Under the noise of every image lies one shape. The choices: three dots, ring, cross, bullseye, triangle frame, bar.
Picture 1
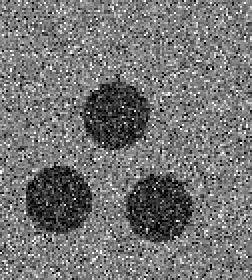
dark three dots
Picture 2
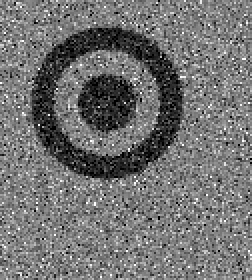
dark bullseye
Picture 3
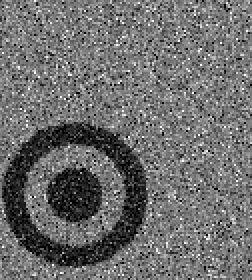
dark bullseye
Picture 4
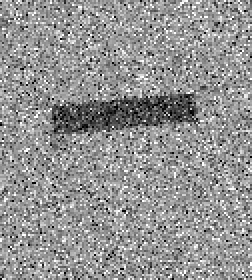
dark bar
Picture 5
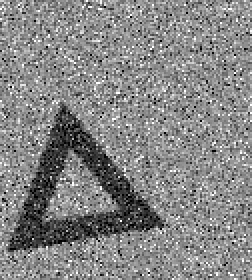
dark triangle frame
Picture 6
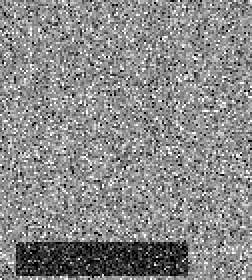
dark bar
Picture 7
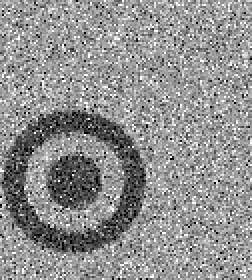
dark bullseye
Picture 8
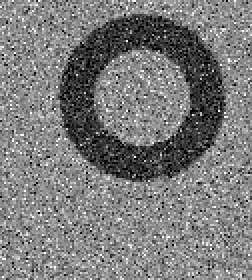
dark ring
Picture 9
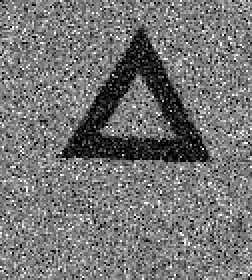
dark triangle frame
